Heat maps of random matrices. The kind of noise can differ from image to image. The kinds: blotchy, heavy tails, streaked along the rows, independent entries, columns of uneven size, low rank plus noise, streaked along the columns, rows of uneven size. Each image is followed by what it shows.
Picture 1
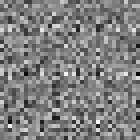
low rank plus noise
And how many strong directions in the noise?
two
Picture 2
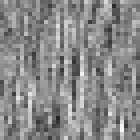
streaked along the columns
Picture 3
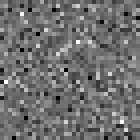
heavy tails
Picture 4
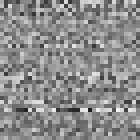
rows of uneven size
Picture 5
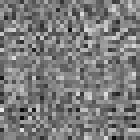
low rank plus noise
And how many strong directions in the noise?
two
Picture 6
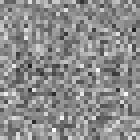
low rank plus noise
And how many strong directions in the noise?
five to eight
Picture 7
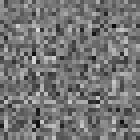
low rank plus noise
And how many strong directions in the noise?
three or four
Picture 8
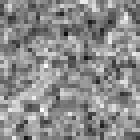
blotchy
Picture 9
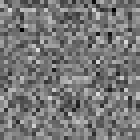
low rank plus noise
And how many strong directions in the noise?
three or four
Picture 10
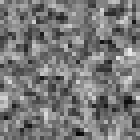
blotchy
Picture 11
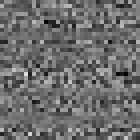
rows of uneven size
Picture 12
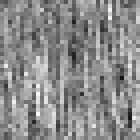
streaked along the columns
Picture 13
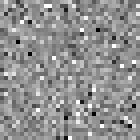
heavy tails
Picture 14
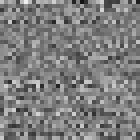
rows of uneven size
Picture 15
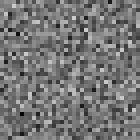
independent entries
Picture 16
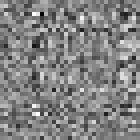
low rank plus noise
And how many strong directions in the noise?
two
